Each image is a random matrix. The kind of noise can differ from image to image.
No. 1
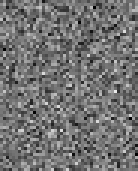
independent entries
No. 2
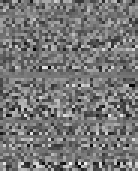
rows of uneven size
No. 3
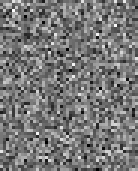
independent entries
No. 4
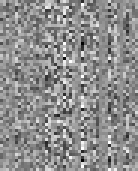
columns of uneven size
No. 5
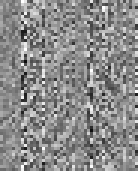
columns of uneven size
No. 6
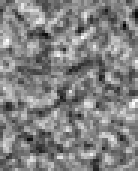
blotchy
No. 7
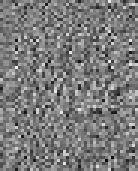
low rank plus noise
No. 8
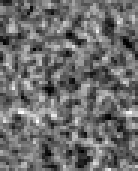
blotchy
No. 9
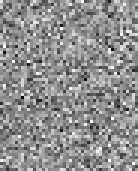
independent entries
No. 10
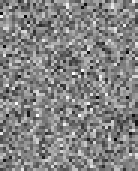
independent entries
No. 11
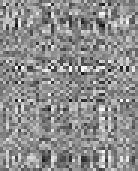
low rank plus noise
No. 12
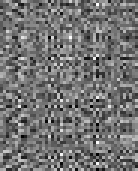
low rank plus noise
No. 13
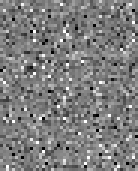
heavy tails
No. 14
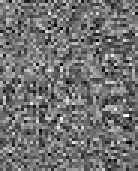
low rank plus noise
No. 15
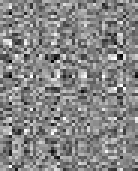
low rank plus noise
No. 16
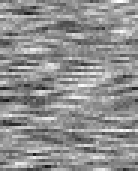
streaked along the rows
